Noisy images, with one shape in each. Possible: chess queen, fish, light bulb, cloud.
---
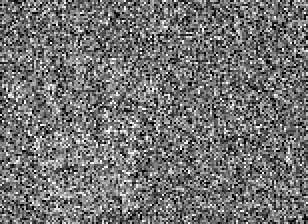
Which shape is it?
chess queen
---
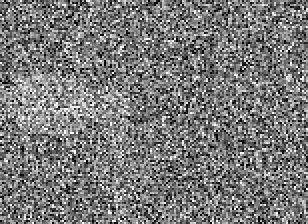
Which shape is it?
fish
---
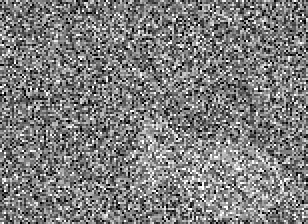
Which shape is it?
fish
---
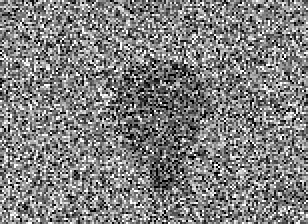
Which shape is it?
light bulb
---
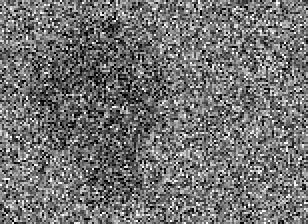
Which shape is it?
light bulb
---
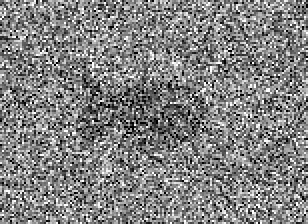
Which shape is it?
fish
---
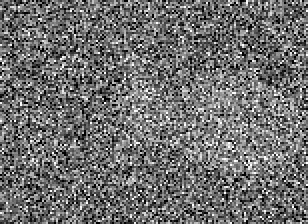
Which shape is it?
fish
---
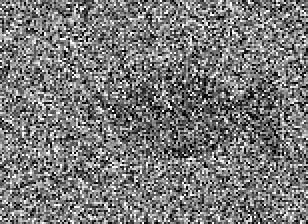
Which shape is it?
fish
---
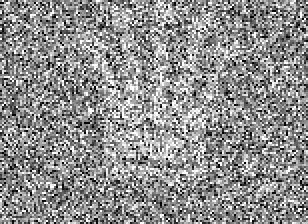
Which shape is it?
chess queen
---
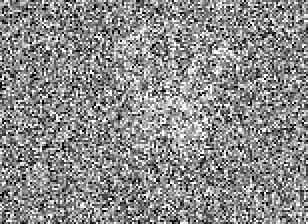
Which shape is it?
chess queen
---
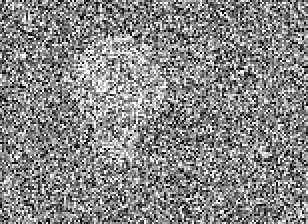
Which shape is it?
light bulb
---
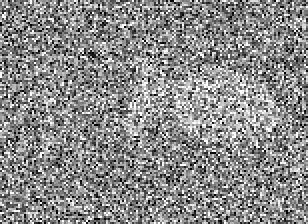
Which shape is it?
fish
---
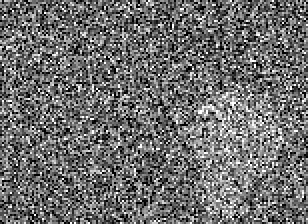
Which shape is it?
light bulb
